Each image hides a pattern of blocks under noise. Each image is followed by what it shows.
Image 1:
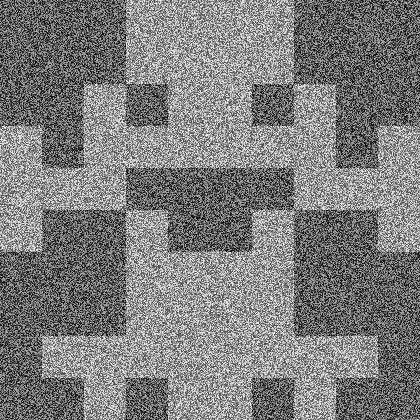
left and right mirror each other
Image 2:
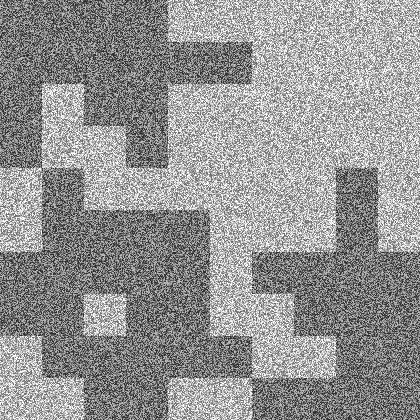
mirrored about the diagonal from the bottom left
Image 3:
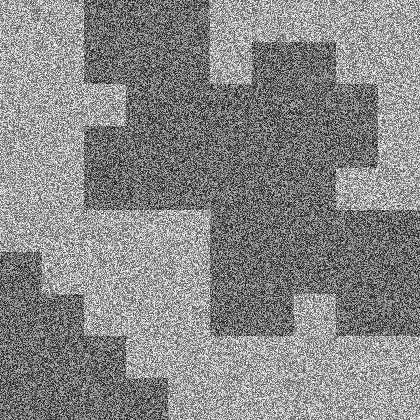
mirrored about the diagonal from the bottom left
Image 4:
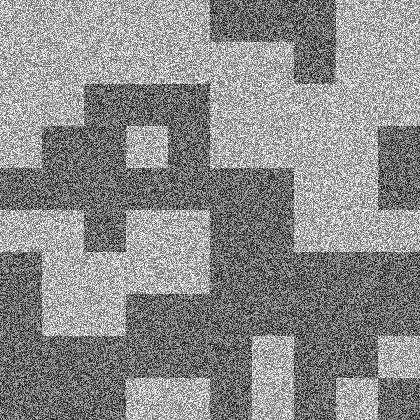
no symmetry
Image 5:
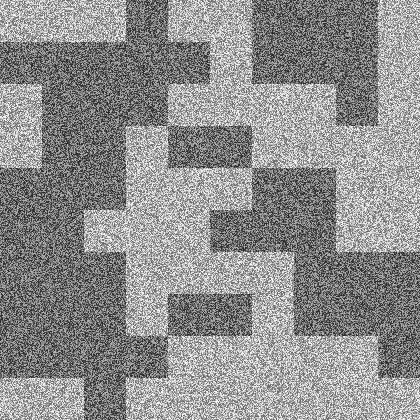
no symmetry
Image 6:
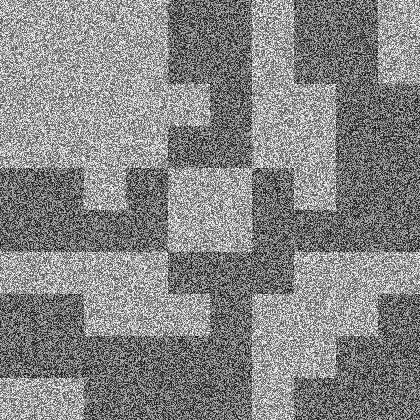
mirrored about the diagonal from the top left
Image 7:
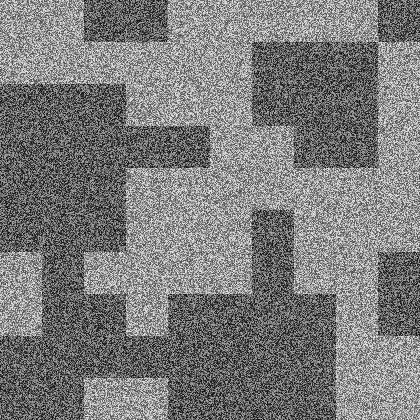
mirrored about the diagonal from the bottom left
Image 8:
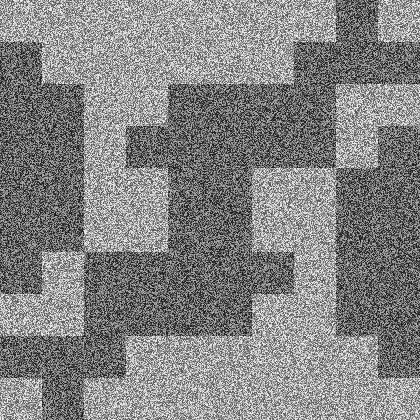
the same after a half turn
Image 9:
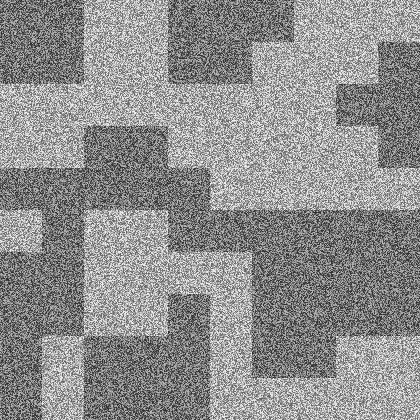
no symmetry
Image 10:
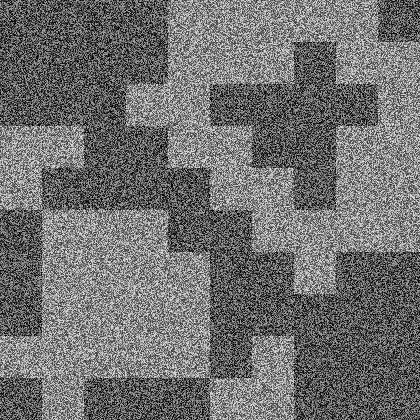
mirrored about the diagonal from the bottom left
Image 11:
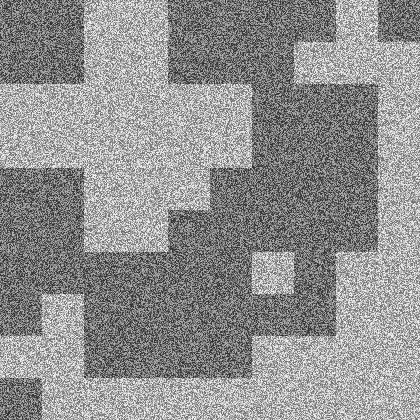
mirrored about the diagonal from the top left
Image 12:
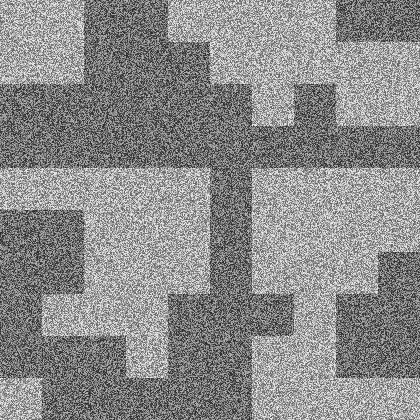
no symmetry
